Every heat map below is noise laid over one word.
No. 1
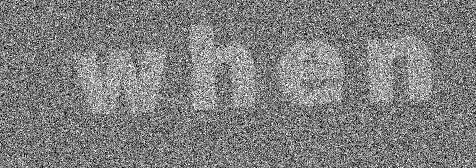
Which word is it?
when
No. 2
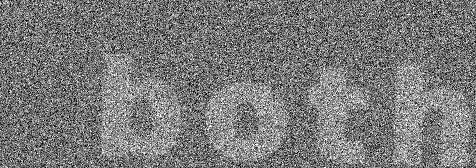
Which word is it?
both
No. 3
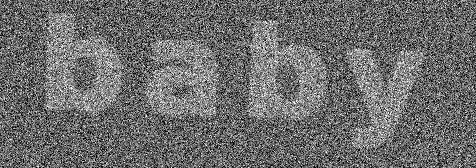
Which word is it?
baby
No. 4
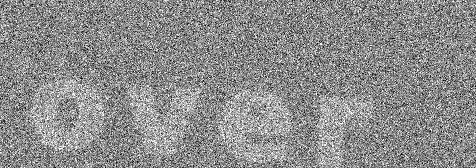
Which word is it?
over
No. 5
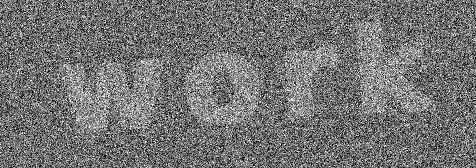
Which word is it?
work
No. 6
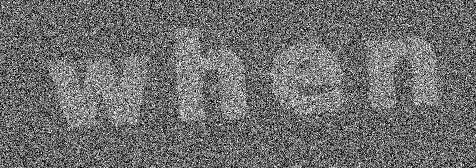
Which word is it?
when
